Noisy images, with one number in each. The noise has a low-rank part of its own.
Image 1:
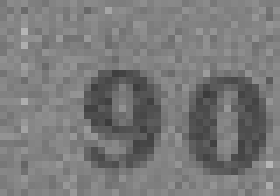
90
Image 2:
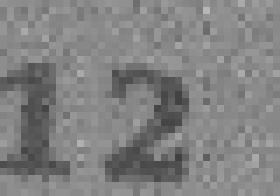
12
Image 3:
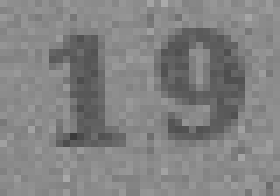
19
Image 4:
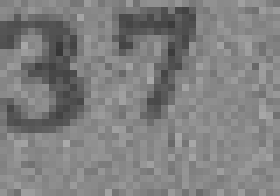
37
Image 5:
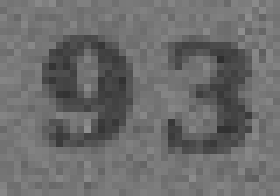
93
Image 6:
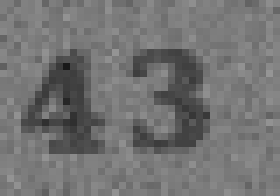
43
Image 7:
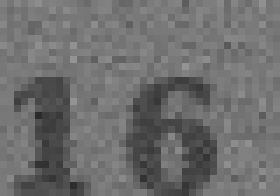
16
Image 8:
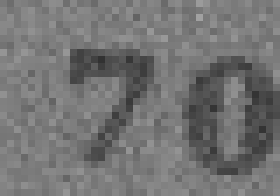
70
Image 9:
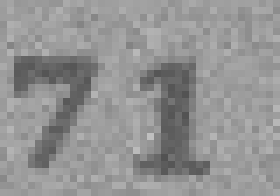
71
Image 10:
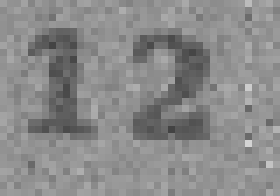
12
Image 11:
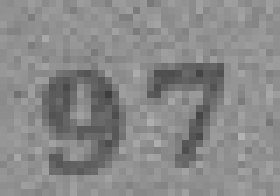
97
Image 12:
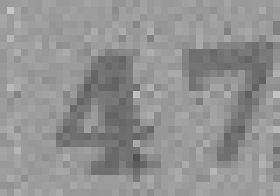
47
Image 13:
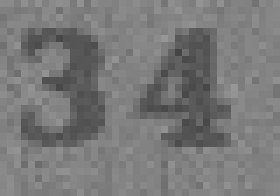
34
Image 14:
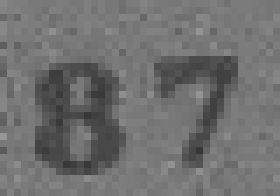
87
